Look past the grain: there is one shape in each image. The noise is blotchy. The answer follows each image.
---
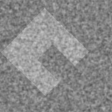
square with a notch
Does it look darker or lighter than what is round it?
lighter
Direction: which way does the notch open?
down and right
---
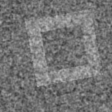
square frame
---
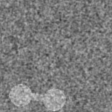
dumbbell
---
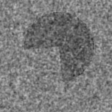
disc with a wedge cut out
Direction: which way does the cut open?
down and left
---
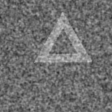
triangle frame
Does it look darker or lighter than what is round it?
lighter
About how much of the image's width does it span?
half
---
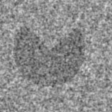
disc with a wedge cut out
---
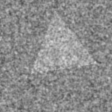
triangle
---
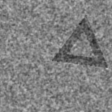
triangle frame
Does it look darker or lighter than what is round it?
darker
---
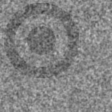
bullseye
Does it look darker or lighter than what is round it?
darker
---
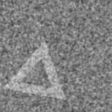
triangle frame
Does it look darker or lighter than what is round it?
lighter
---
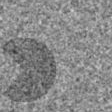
disc with a wedge cut out
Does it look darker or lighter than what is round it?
darker
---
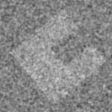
square with a notch
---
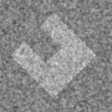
square with a notch
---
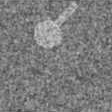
lollipop
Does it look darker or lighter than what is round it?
lighter
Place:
top middle
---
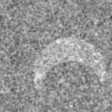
crescent
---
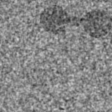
dumbbell
